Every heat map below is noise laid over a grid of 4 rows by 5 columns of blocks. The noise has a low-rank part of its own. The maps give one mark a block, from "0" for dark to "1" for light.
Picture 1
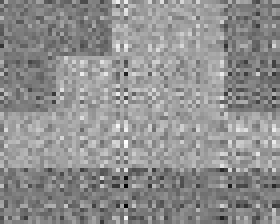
00110
01110
11111
00000
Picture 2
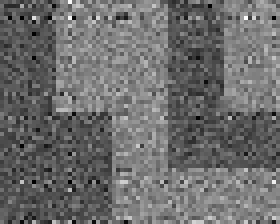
01101
01101
00100
00111
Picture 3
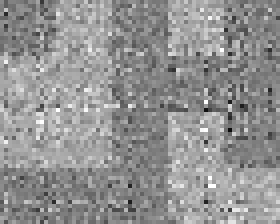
01010
11000
11010
00011
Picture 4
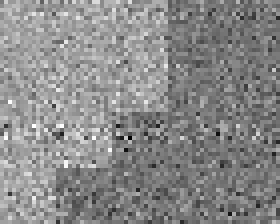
11100
11100
11000
10000
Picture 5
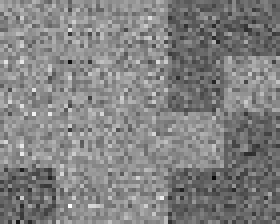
11100
11101
11110
01100
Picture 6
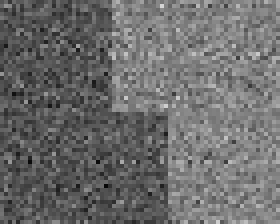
00111
00111
00011
00011
